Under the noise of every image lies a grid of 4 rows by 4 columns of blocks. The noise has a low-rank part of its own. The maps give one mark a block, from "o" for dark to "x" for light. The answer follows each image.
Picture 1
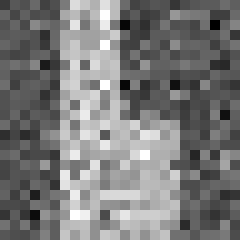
o x o o
o x o o
o x x o
o x x o
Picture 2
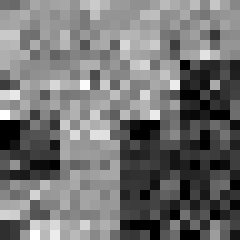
x x x x
x x x o
o x o o
x x o o
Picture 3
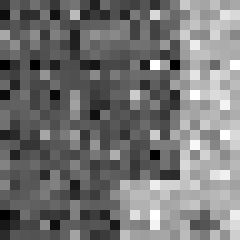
o o o x
o o o x
o o o x
o o x x
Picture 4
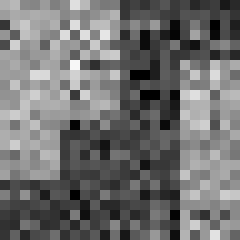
x x o o
x x o x
x o o x
o o o x
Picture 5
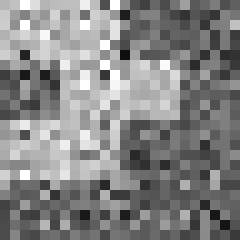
x x o o
o x x o
x x o o
o o o o
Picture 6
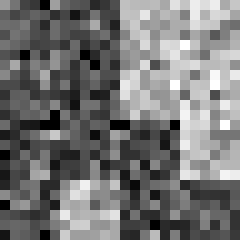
o o x x
o o x x
o o o x
o x o o
